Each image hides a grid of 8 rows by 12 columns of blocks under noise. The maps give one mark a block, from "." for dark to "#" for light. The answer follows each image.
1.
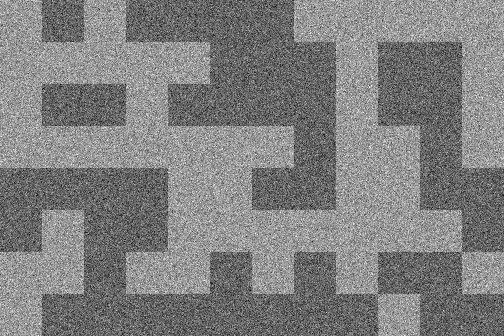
# . # . . . . # # # # #
# # # # # . . . # . . #
# . . # . . . . # . . #
# # # # # # # . # # . #
. . . . # # . . # # . .
. # . . # # # # # # # .
# # . # # . # . # . . #
# . . . . . . . . # . .
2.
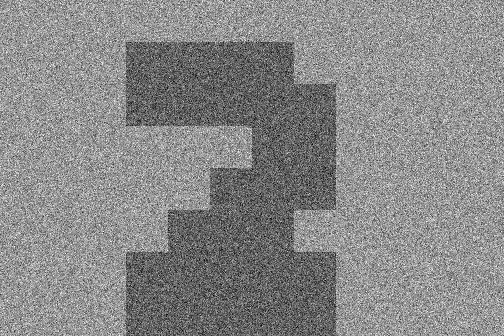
# # # # # # # # # # # #
# # # . . . . # # # # #
# # # . . . . . # # # #
# # # # # # . . # # # #
# # # # # . . . # # # #
# # # # . . . # # # # #
# # # . . . . . # # # #
# # # . . . . . # # # #
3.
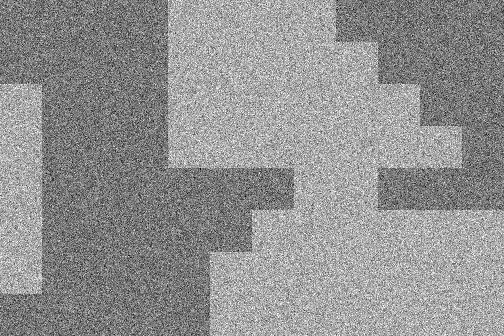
. . . . # # # # . . . .
. . . . # # # # # . . .
# . . . # # # # # # . .
# . . . # # # # # # # .
# . . . . . . # # . . .
# . . . . . # # # # # #
# . . . . # # # # # # #
. . . . . # # # # # # #
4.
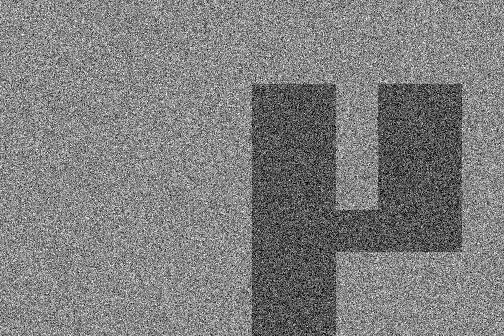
# # # # # # # # # # # #
# # # # # # # # # # # #
# # # # # # . . # . . #
# # # # # # . . # . . #
# # # # # # . . # . . #
# # # # # # . . . . . #
# # # # # # . . # # # #
# # # # # # . . # # # #
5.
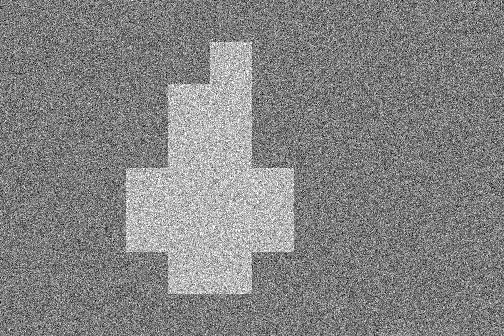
. . . . . . . . . . . .
. . . . . # . . . . . .
. . . . # # . . . . . .
. . . . # # . . . . . .
. . . # # # # . . . . .
. . . # # # # . . . . .
. . . . # # . . . . . .
. . . . . . . . . . . .
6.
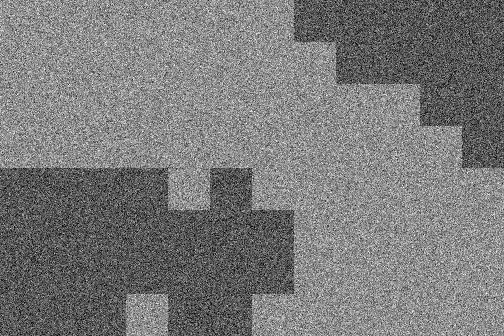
# # # # # # # . . . . .
# # # # # # # # . . . .
# # # # # # # # # # . .
# # # # # # # # # # # .
. . . . # . # # # # # #
. . . . . . . # # # # #
. . . . . . . # # # # #
. . . # . . # # # # # #
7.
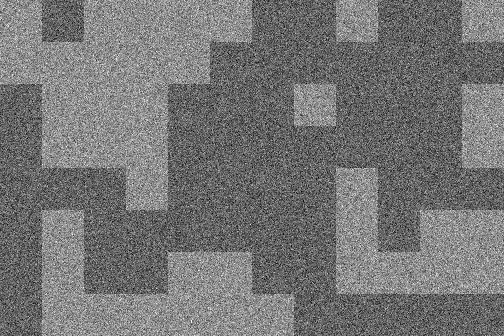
# . # # # # . . # . . #
# # # # # . . . . . . .
. # # # . . . # . . . #
. # # # . . . . . . . #
. . . # . . . . # . . .
. # . . . . . . # . # #
. # . . # # . . # # # #
. # # # # # # . . . . .
